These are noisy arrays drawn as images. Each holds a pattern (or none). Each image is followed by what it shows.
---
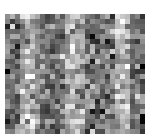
vertical stripes
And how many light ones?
3
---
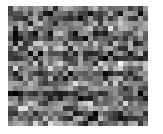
horizontal stripes
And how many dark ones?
6
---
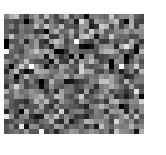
only noise
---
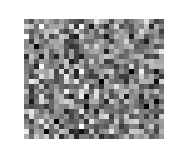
only noise
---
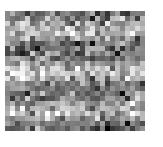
horizontal stripes
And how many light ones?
3
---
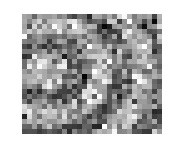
rings round one point
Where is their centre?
middle left
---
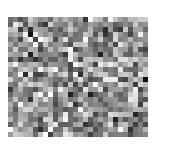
only noise
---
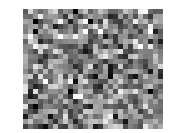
only noise
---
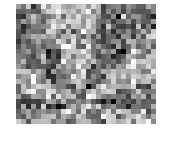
spokes from one point
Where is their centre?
bottom middle
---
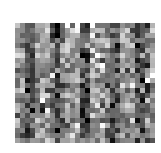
vertical stripes
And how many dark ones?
5
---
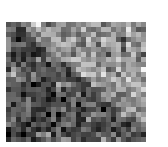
a sharp edge
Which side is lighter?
top right
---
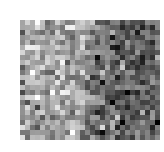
a sharp edge
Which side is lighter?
left
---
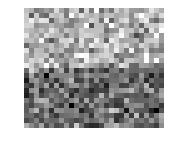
a sharp edge
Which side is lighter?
top
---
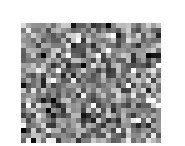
only noise
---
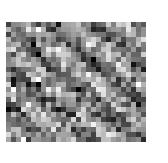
diagonal stripes
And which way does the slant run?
top left to bottom right
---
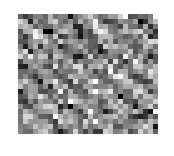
diagonal stripes
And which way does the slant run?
top left to bottom right
